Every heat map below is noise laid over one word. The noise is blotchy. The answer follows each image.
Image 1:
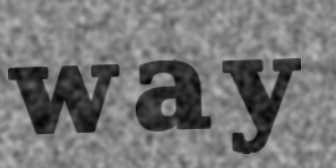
way
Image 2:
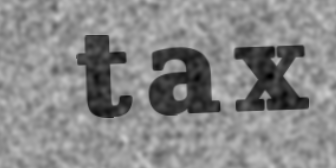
tax
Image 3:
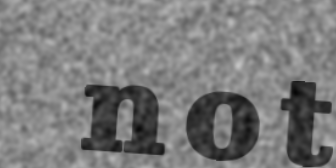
not
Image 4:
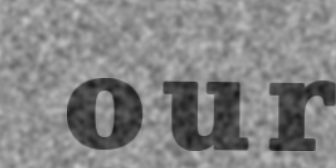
our
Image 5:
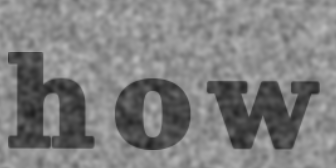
how
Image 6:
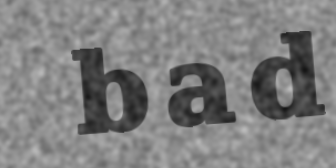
bad
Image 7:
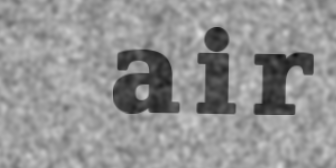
air
